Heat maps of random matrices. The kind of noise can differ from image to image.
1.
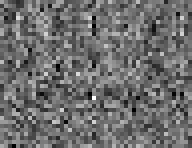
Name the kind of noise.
low rank plus noise
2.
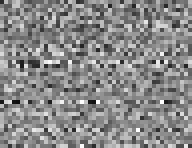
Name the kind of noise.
rows of uneven size
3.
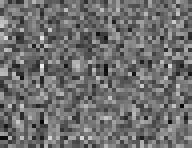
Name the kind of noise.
low rank plus noise
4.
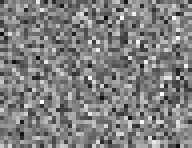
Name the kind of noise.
independent entries
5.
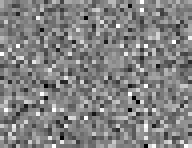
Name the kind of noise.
heavy tails
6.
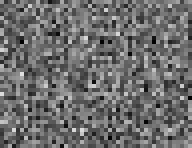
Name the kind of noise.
low rank plus noise
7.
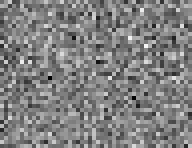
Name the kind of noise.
low rank plus noise
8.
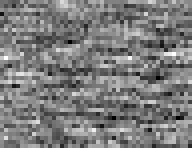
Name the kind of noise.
streaked along the rows
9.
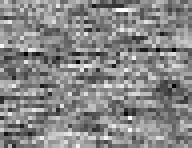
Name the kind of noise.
streaked along the rows
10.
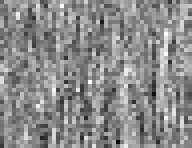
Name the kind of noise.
streaked along the columns
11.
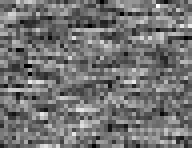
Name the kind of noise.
streaked along the rows
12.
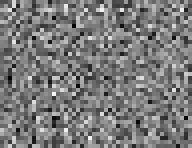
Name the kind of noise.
low rank plus noise
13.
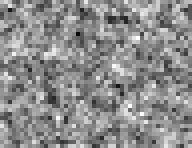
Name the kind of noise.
blotchy
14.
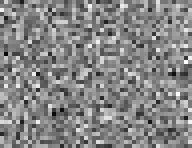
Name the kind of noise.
low rank plus noise
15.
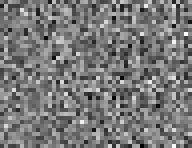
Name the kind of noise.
low rank plus noise
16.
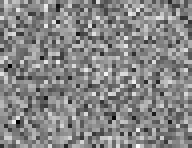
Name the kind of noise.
independent entries
